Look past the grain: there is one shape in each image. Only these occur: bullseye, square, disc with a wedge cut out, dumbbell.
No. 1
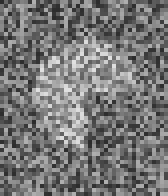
disc with a wedge cut out
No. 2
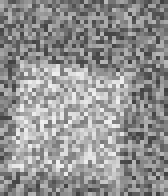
square
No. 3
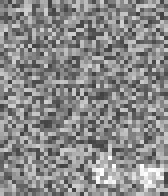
dumbbell
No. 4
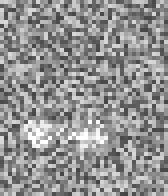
dumbbell
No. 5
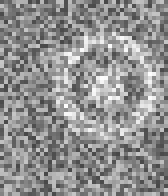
bullseye
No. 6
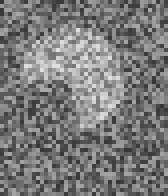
disc with a wedge cut out
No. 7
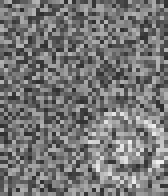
bullseye
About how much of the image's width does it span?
half
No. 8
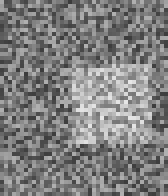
square
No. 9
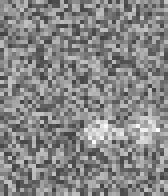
dumbbell
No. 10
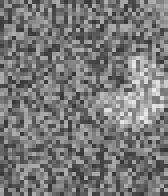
disc with a wedge cut out
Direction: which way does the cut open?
up and left
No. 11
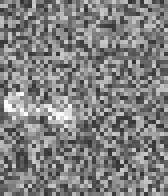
dumbbell
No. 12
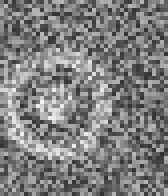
bullseye
